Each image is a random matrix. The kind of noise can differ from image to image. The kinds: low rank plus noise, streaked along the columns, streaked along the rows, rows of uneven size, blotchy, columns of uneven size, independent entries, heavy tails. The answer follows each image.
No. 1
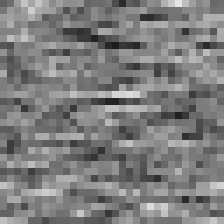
streaked along the rows
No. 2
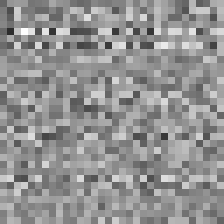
rows of uneven size
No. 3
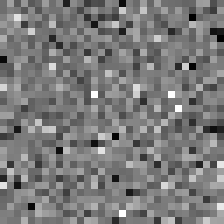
heavy tails
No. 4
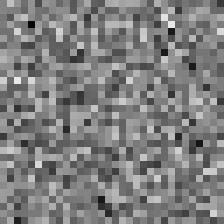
independent entries
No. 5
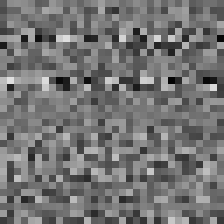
rows of uneven size
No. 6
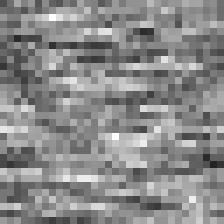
streaked along the rows
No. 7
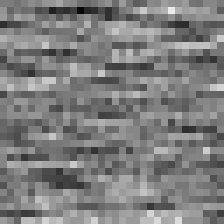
streaked along the rows
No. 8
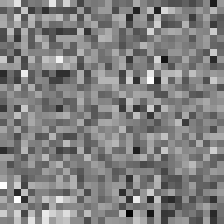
low rank plus noise
